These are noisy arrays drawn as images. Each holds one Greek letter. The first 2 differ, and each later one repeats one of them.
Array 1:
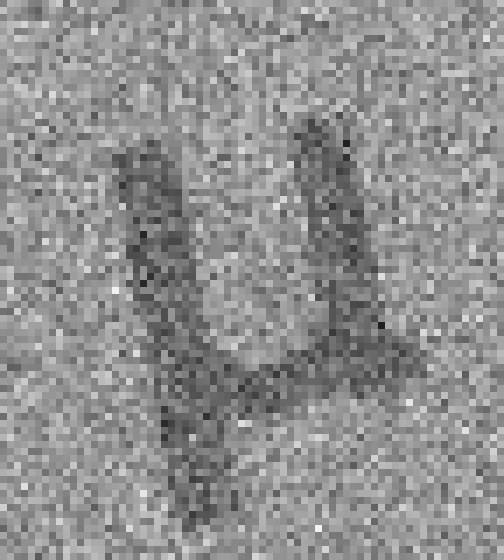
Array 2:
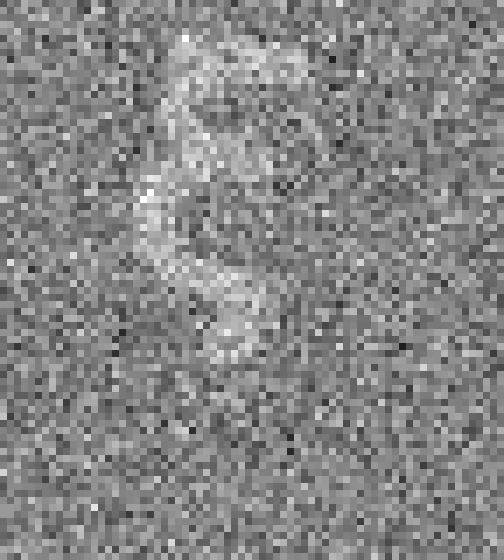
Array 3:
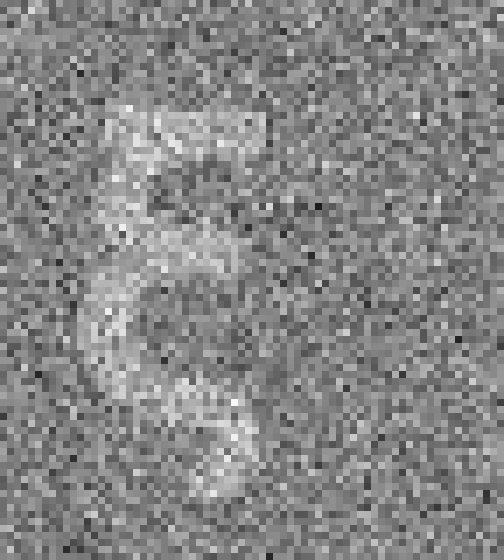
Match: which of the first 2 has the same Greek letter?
2
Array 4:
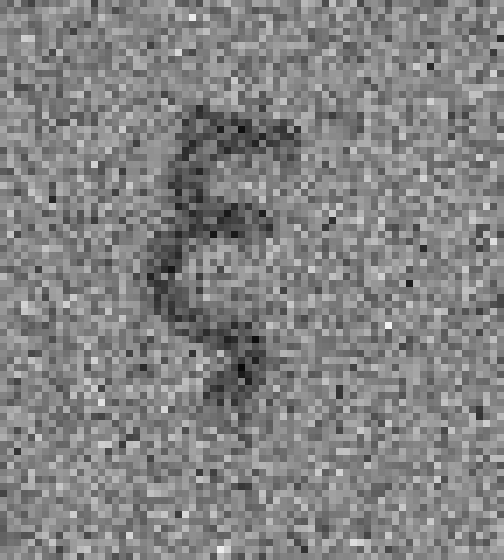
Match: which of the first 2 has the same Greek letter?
2
